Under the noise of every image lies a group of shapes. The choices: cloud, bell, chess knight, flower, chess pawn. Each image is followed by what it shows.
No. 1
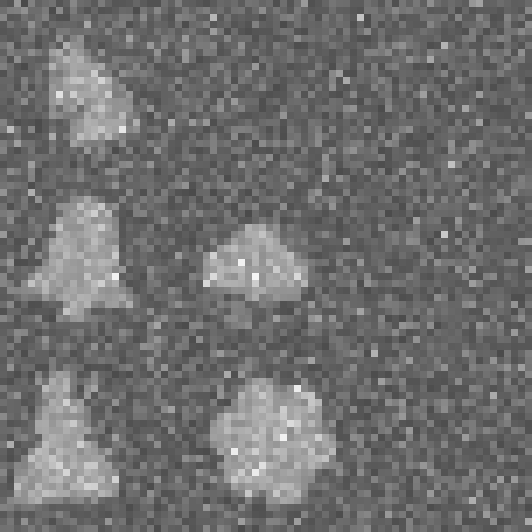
top left: chess knight; middle left: bell; centre: cloud; bottom left: chess pawn; bottom middle: flower
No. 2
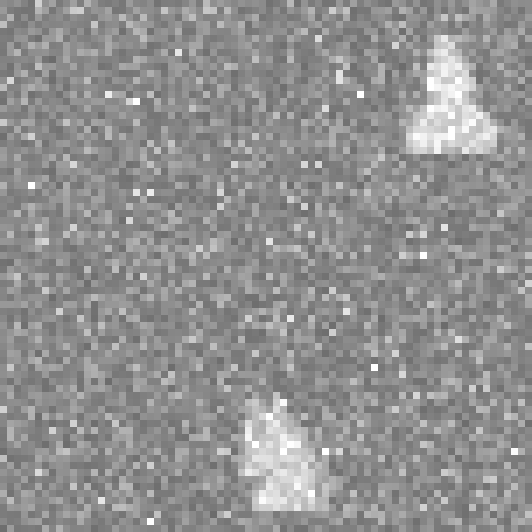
top right: chess pawn; bottom middle: chess knight
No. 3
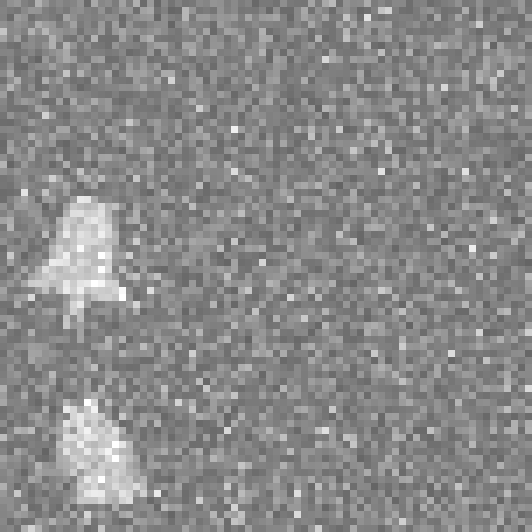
middle left: bell; bottom left: chess knight
